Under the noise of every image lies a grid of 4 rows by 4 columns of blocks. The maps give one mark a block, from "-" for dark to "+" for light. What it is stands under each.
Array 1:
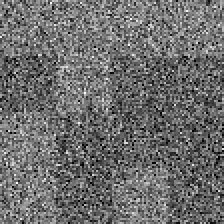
+ + + +
- + - -
+ - - -
+ - + -
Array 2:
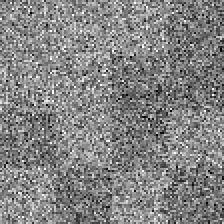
+ + + -
+ + - -
- + - +
+ - + -
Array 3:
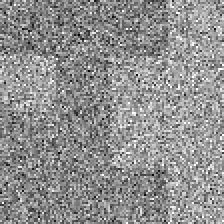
- - - +
+ - + +
- - + +
- - - +
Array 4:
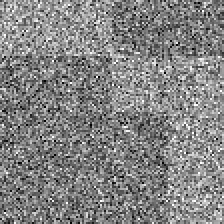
+ + - -
- - + +
- - - +
- - - +
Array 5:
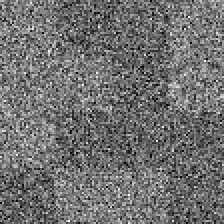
+ - - +
+ + - +
+ - - -
- + + -
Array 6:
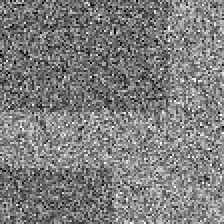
- - - +
- - - +
+ + + +
- - + +
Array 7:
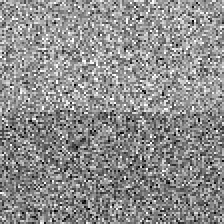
+ + + +
+ + + +
- - - -
- - - -
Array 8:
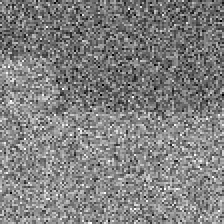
- - - -
+ - - -
+ + + +
+ + + +
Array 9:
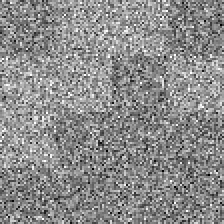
- + + -
+ + - +
+ - - -
- - - -
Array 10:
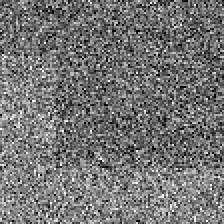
- - - -
+ - - -
+ - - -
+ + + +
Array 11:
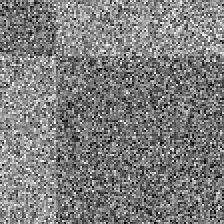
- + + +
+ - - -
+ - - -
+ - - -
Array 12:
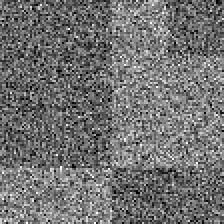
- - + -
- - + +
- - + +
+ + - -
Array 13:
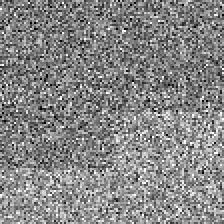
- - - -
- - - -
- - + +
+ + + +
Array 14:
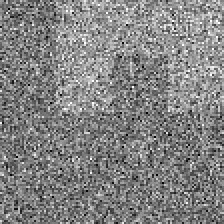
- + + +
- + - +
- - - -
- - - -
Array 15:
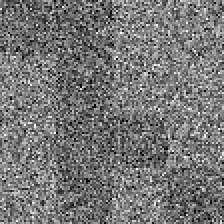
- - + +
+ - + +
+ - - +
+ - + -
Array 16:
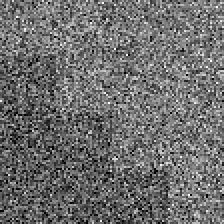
+ + + +
- + + +
- - + +
- - - +
